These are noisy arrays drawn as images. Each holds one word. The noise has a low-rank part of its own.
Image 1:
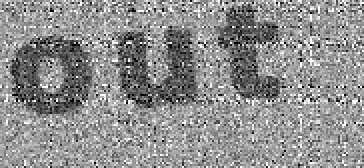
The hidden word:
out
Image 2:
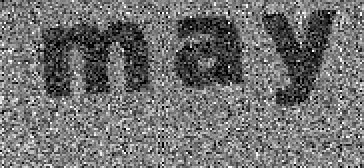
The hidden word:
may
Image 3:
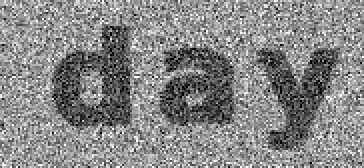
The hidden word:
day
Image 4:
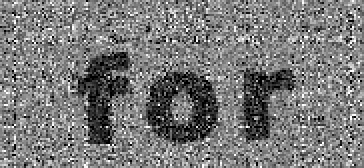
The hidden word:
for
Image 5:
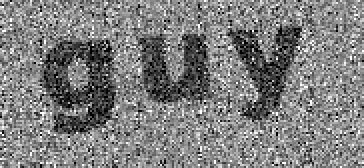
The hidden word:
guy
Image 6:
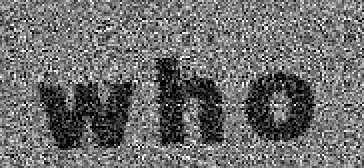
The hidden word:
who
